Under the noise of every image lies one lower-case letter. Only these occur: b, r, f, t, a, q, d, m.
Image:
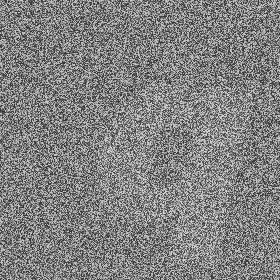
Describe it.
light q
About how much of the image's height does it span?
two thirds
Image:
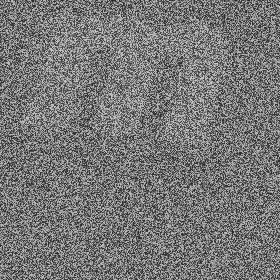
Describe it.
light m
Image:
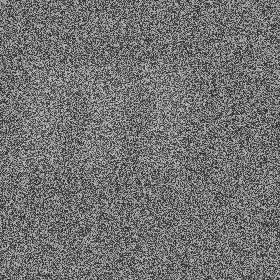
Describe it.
light m
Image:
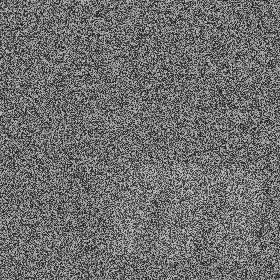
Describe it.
light m
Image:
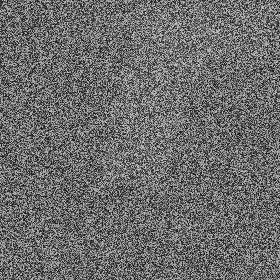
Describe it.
light r
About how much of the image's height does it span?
two thirds
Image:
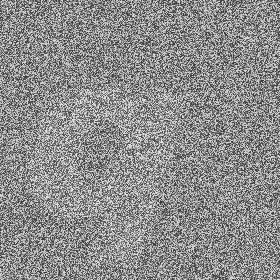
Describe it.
light q
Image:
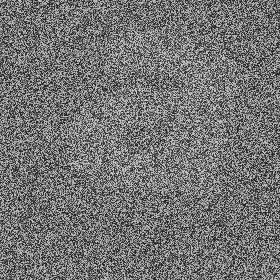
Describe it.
light a
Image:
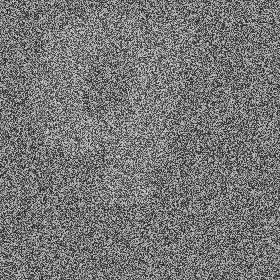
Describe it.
light q
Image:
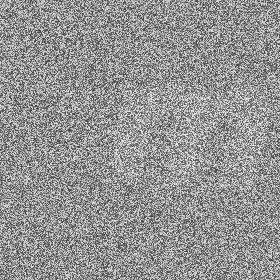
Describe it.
light m
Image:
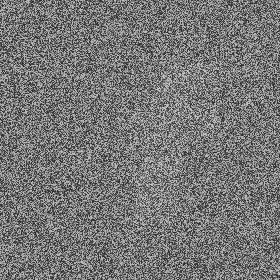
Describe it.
light f
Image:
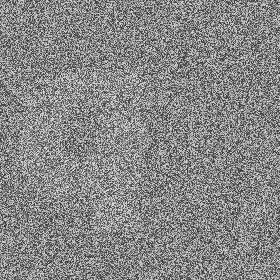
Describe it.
light q
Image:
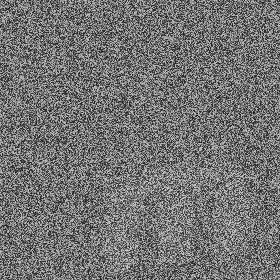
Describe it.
light m
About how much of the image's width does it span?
half
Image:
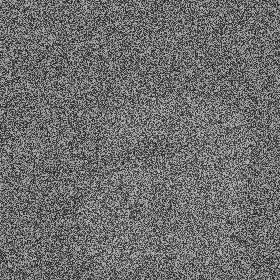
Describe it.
light a
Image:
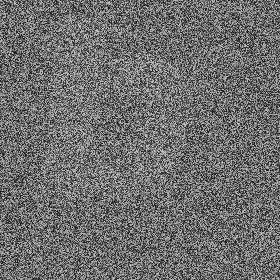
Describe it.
light b
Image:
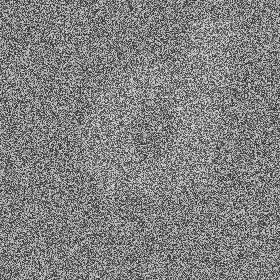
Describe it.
light d
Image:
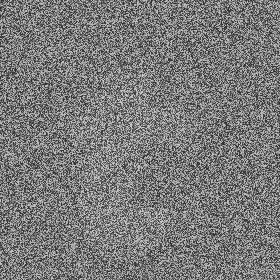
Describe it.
light t
